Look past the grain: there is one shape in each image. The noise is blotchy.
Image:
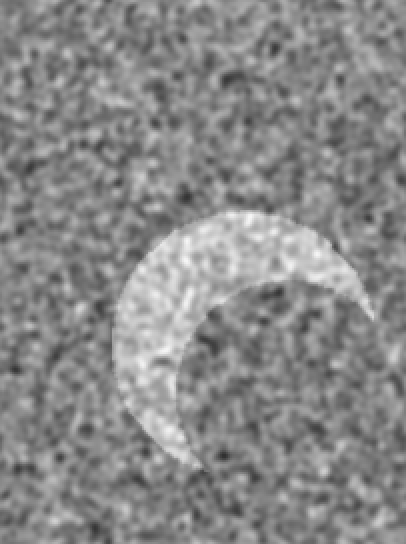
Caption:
light crescent
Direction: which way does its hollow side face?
down and right
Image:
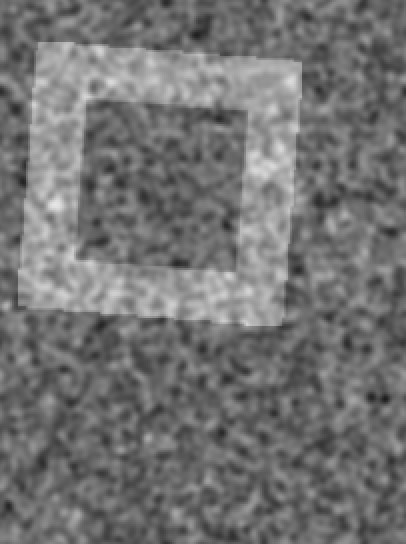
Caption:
light square frame
